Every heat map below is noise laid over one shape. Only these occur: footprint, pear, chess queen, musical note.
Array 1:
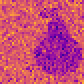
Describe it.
dark pear
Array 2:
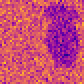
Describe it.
dark footprint
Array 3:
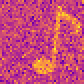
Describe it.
light musical note
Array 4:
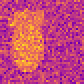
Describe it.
light footprint
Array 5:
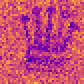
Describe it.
dark chess queen
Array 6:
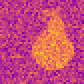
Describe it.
light pear
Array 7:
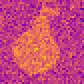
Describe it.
light pear
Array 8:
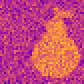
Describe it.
light pear
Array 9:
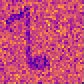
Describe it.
dark musical note
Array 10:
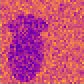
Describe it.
dark footprint
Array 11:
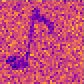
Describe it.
dark musical note
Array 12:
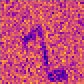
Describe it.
dark musical note
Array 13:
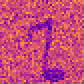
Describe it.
dark musical note
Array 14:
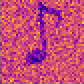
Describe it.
dark musical note
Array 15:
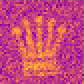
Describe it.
light chess queen
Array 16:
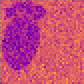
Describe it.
dark footprint
